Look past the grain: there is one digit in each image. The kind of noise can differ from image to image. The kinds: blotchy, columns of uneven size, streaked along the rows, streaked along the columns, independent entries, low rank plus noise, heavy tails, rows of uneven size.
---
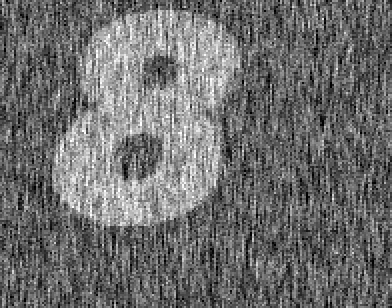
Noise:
streaked along the columns
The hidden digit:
8
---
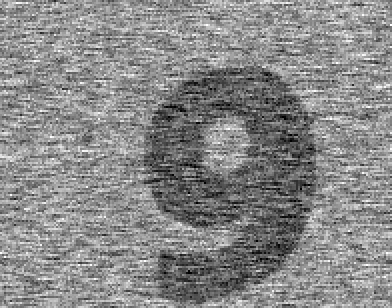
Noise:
streaked along the rows
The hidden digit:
9
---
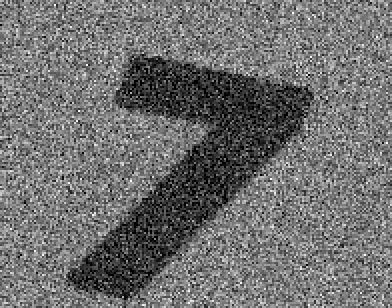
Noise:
low rank plus noise
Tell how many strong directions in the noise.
one
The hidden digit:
7
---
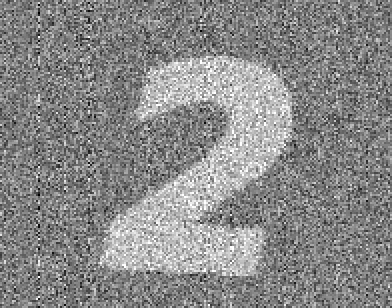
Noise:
columns of uneven size
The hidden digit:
2
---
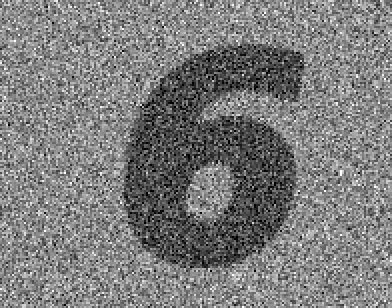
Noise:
low rank plus noise
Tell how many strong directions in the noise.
two
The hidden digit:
6
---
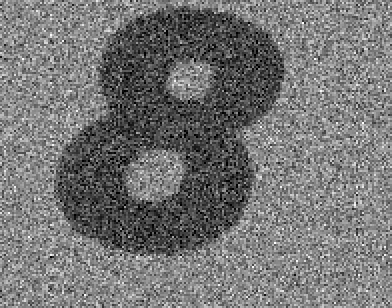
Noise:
low rank plus noise
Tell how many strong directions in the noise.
two
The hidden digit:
8
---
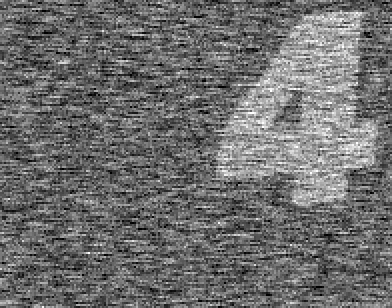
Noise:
streaked along the rows
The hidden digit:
4
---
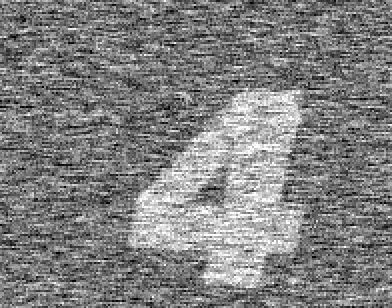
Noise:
streaked along the rows
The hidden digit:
4
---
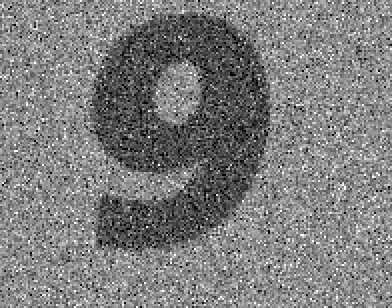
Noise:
heavy tails
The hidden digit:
9
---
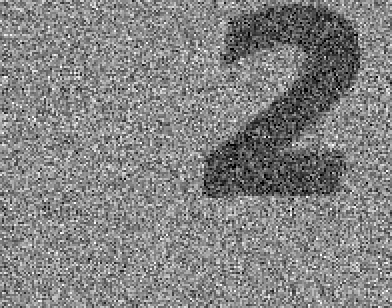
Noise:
low rank plus noise
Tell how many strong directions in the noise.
one
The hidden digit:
2
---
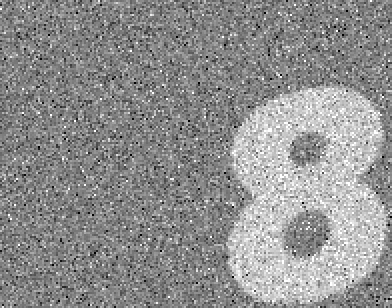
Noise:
heavy tails
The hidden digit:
8
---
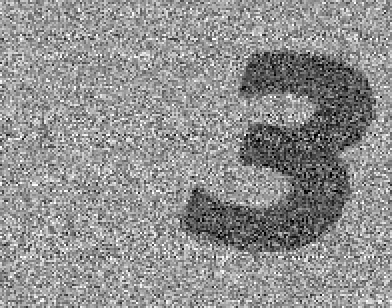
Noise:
rows of uneven size
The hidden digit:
3
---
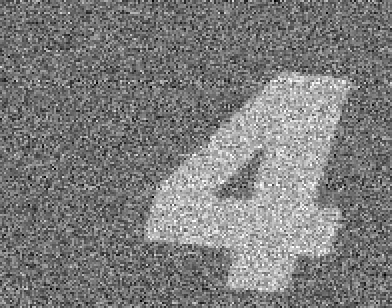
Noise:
rows of uneven size
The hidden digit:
4
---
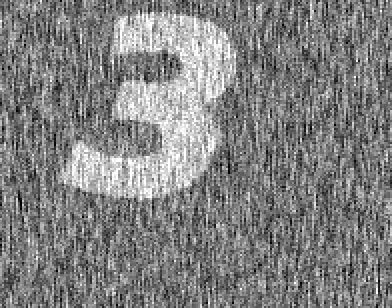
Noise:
streaked along the columns
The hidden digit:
3
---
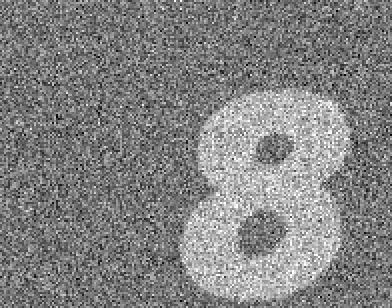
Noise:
low rank plus noise
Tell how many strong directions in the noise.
five to eight
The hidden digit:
8
